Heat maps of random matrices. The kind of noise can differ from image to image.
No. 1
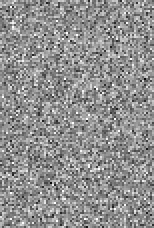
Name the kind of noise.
independent entries
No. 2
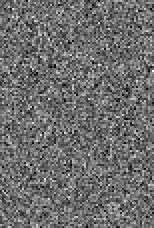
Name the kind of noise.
independent entries
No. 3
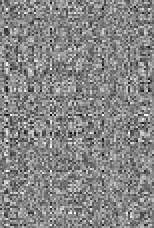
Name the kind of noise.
low rank plus noise
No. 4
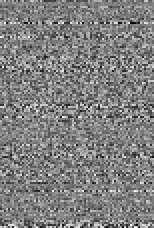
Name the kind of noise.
rows of uneven size
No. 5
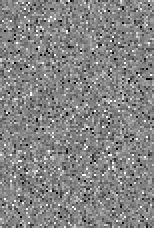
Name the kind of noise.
heavy tails
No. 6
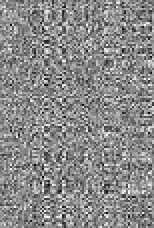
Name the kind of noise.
low rank plus noise
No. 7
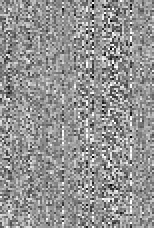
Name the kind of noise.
columns of uneven size
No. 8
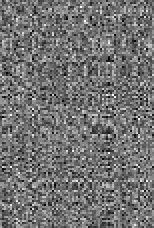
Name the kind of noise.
low rank plus noise
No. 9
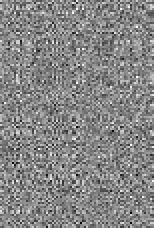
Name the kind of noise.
low rank plus noise
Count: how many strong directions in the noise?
one
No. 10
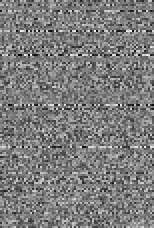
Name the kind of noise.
rows of uneven size
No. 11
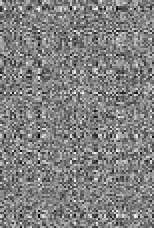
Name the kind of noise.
low rank plus noise
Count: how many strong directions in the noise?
one
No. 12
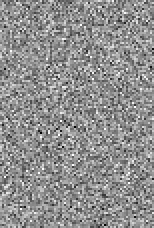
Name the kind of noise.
independent entries
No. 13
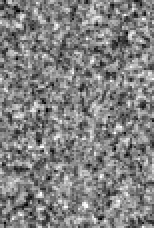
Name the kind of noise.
blotchy
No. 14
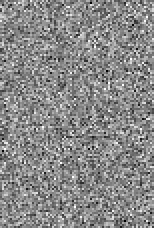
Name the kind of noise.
independent entries
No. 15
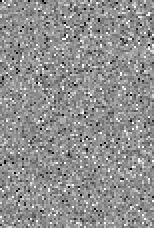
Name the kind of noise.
heavy tails
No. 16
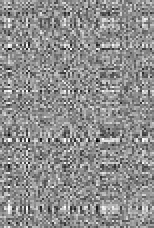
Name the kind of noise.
low rank plus noise
